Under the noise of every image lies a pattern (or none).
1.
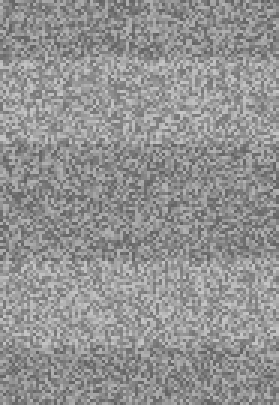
horizontal stripes
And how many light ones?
2
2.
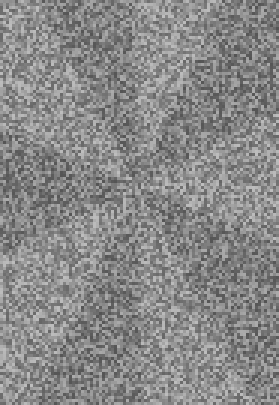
spokes from one point
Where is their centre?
centre
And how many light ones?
5
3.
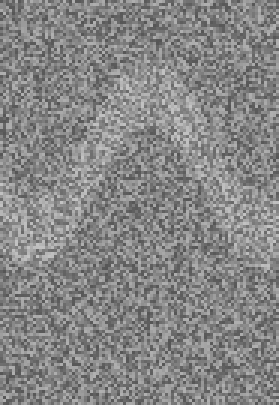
a wavy band
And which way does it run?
left to right
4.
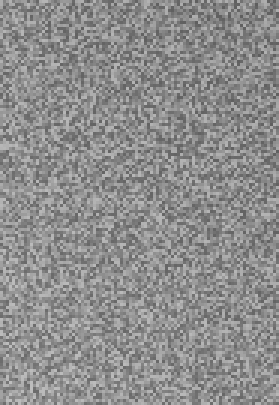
a smooth slope
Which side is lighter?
bottom left
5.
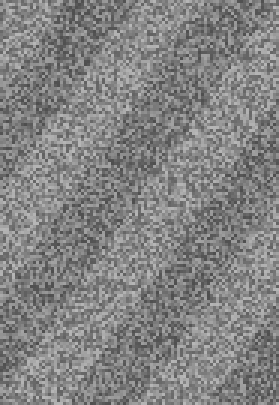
diagonal stripes
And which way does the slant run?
bottom left to top right
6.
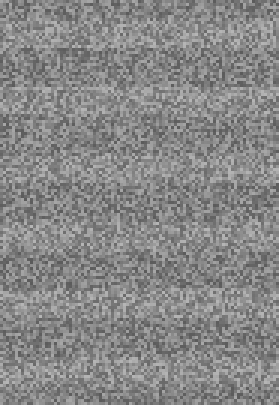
horizontal stripes
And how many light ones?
6
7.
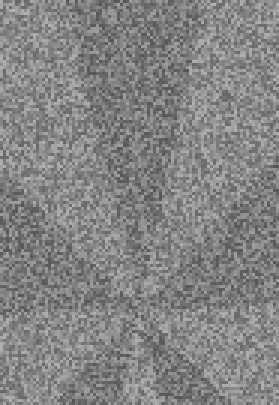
spokes from one point
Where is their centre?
bottom middle
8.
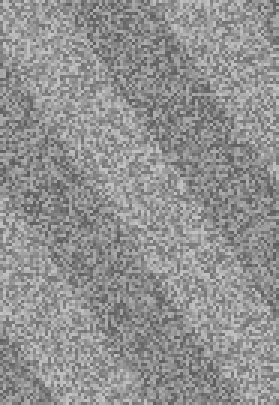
diagonal stripes
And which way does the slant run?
top left to bottom right
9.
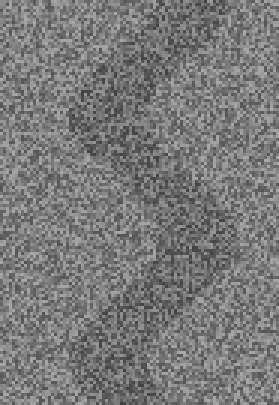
a wavy band
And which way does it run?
top to bottom
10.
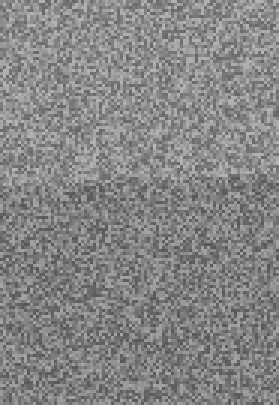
a sharp edge
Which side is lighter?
top
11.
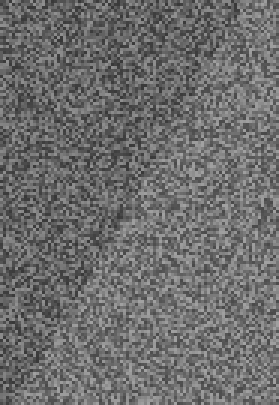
a sharp edge
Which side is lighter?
bottom right
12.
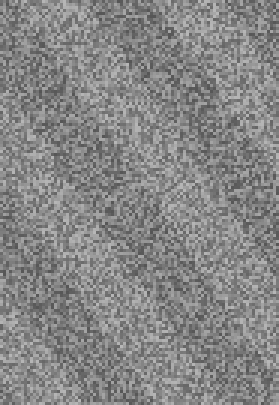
diagonal stripes
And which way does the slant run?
top left to bottom right
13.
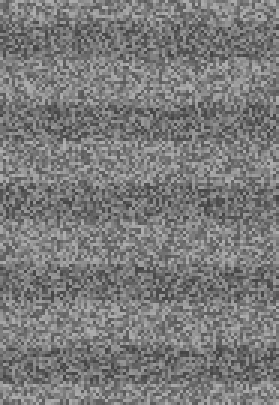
horizontal stripes
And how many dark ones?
5
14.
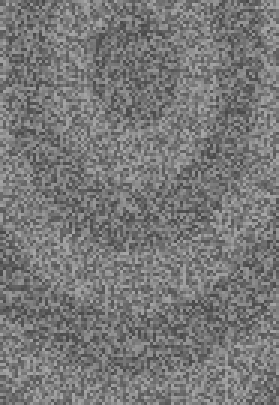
rings round one point
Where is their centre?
top middle
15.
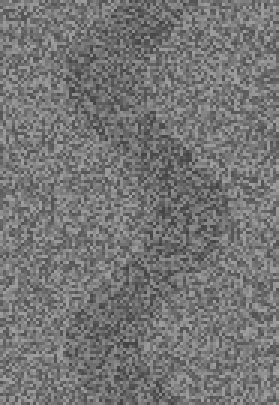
a wavy band
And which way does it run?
top to bottom
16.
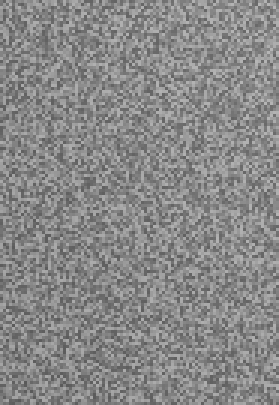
a smooth slope
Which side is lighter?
top right
